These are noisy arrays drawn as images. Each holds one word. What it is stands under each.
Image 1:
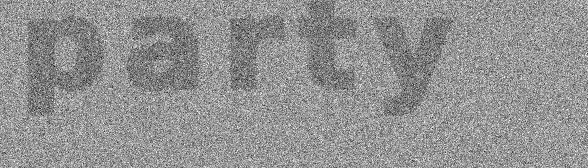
party
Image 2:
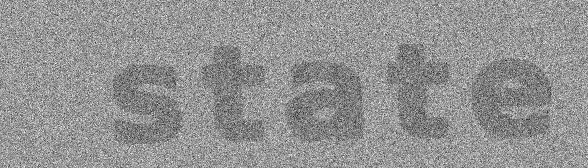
state
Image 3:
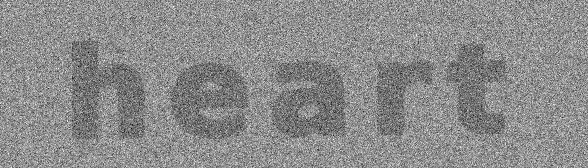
heart
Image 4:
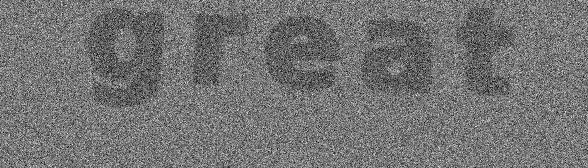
great
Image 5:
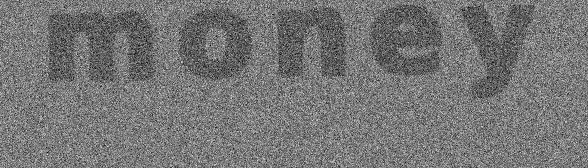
money
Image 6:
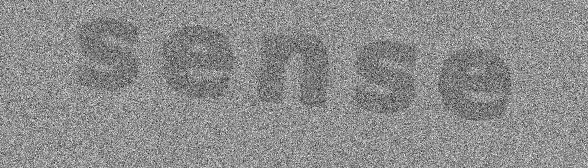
sense
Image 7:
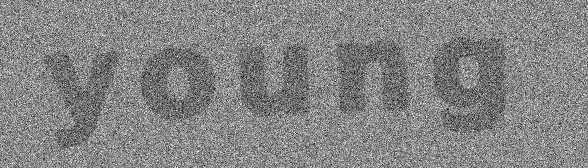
young
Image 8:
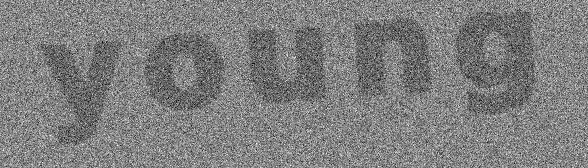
young
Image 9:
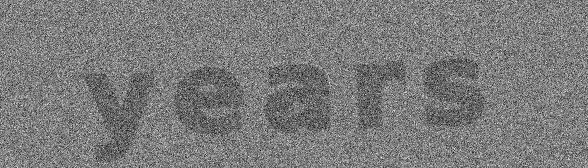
years
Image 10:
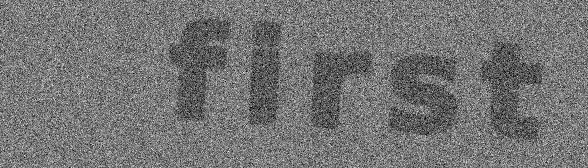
first
